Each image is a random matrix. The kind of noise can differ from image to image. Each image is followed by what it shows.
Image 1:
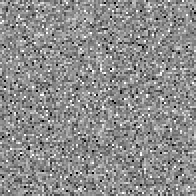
heavy tails
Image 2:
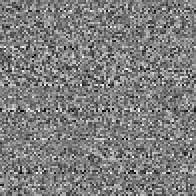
rows of uneven size
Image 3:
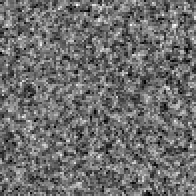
blotchy
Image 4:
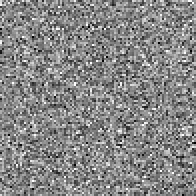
low rank plus noise
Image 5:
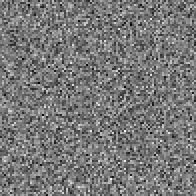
low rank plus noise
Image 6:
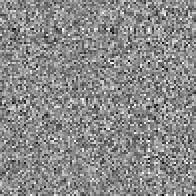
low rank plus noise
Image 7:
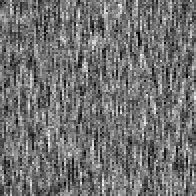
streaked along the columns
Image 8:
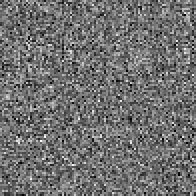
low rank plus noise
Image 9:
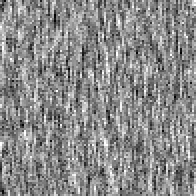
streaked along the columns
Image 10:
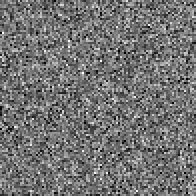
independent entries
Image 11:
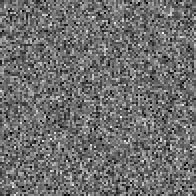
independent entries
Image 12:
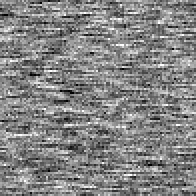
streaked along the rows
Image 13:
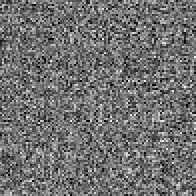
low rank plus noise
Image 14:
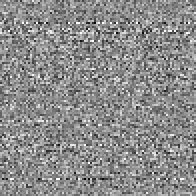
rows of uneven size
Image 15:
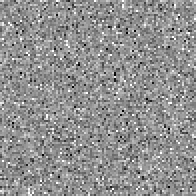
heavy tails
